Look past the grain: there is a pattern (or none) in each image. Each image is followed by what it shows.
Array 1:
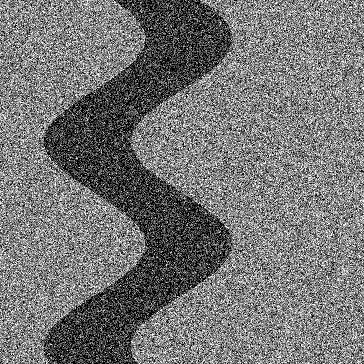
a wavy band
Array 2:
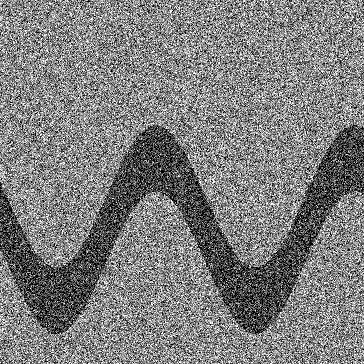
a wavy band
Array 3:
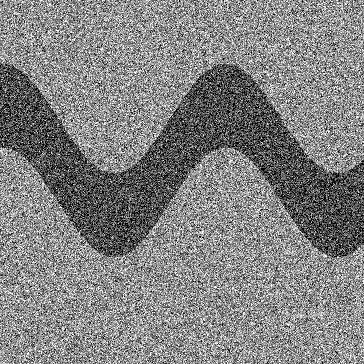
a wavy band
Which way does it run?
left to right
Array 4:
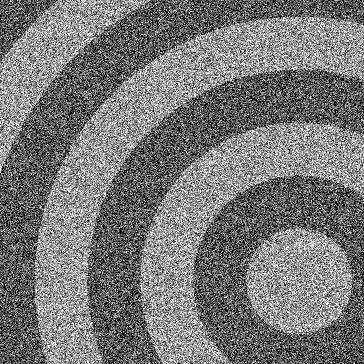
rings round one point
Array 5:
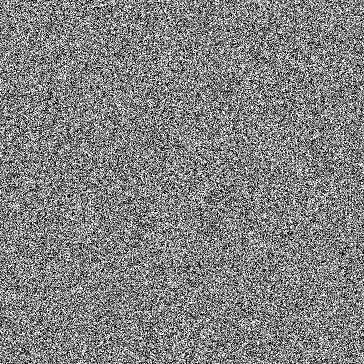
only noise
